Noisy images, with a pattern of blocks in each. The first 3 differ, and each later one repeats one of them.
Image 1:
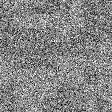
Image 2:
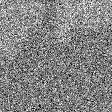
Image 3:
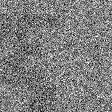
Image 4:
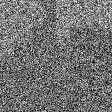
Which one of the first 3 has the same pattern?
2
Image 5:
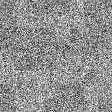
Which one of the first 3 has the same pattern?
1
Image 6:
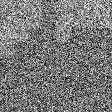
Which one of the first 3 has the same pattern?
2
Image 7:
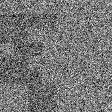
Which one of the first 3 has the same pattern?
3
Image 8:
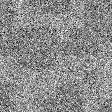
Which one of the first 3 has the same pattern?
1
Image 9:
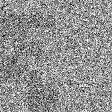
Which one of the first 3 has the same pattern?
3
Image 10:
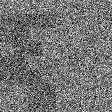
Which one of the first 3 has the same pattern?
3
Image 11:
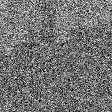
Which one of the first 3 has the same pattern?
2
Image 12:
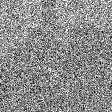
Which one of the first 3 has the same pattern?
2
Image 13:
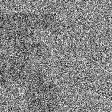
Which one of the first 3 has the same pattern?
3
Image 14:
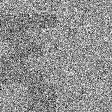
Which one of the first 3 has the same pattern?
3
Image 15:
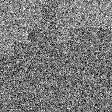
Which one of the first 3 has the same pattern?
2
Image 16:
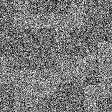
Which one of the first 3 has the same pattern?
1
